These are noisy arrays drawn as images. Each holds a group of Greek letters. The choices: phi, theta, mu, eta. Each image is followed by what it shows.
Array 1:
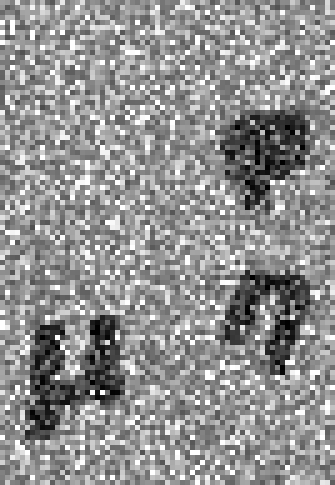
top right: phi; bottom left: mu; bottom right: eta
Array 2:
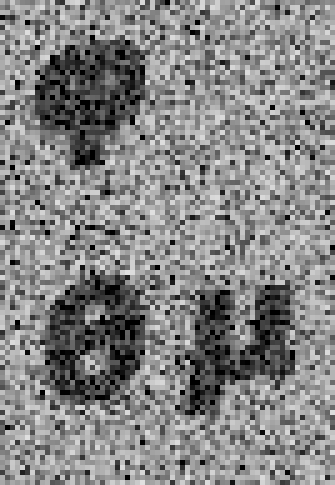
top left: phi; bottom left: theta; bottom right: mu
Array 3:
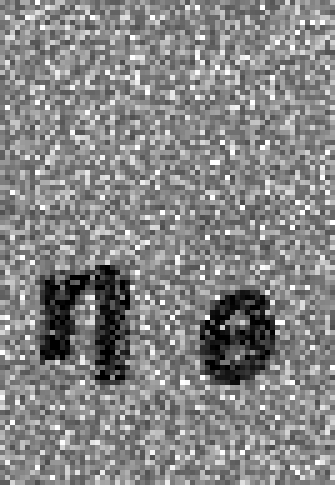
bottom left: eta; bottom right: theta
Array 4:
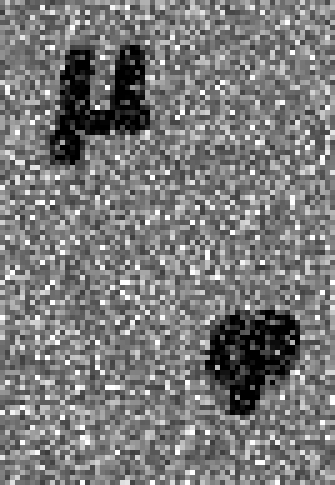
top left: mu; bottom right: phi
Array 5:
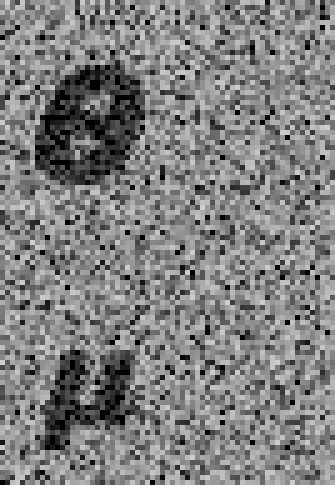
top left: theta; bottom left: mu
